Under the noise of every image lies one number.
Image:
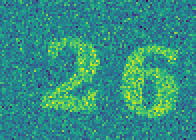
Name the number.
26
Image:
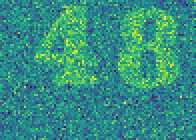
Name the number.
48
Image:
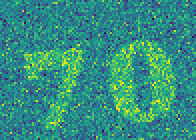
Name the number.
70
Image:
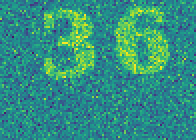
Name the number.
36
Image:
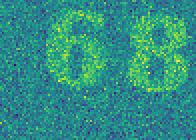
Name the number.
68
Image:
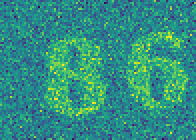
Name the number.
86
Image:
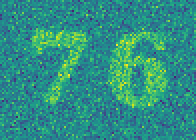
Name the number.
76
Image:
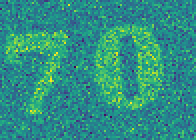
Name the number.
70
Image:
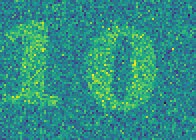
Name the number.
10
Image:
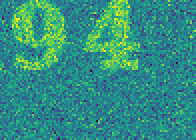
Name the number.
94
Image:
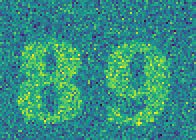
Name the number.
89
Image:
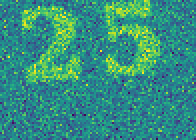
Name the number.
25
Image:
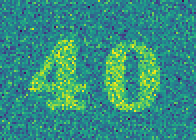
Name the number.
40
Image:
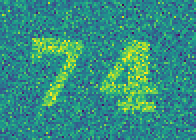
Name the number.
74
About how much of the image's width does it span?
two thirds
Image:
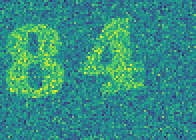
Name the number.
84
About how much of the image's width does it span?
two thirds
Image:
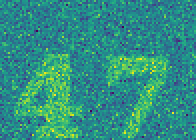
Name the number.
47
